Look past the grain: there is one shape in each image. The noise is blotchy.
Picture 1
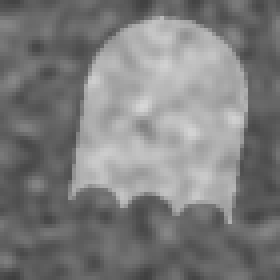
ghost
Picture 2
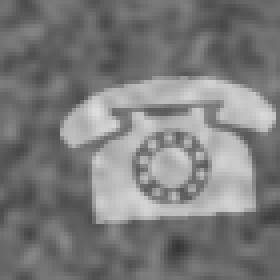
telephone
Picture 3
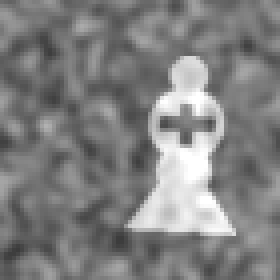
chess bishop
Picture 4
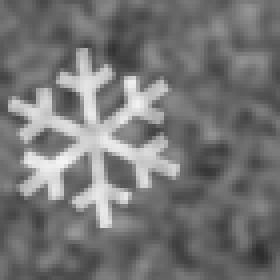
snowflake
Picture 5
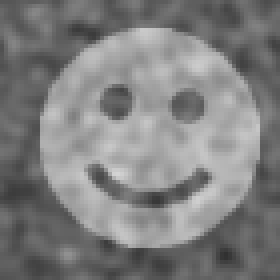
smiling face
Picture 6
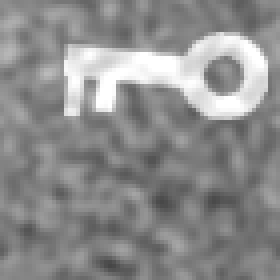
key
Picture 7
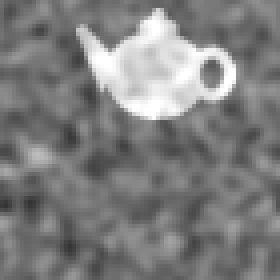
teapot
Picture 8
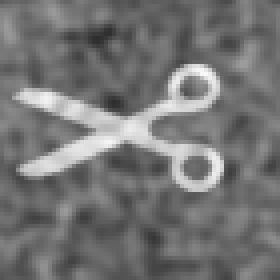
pair of scissors
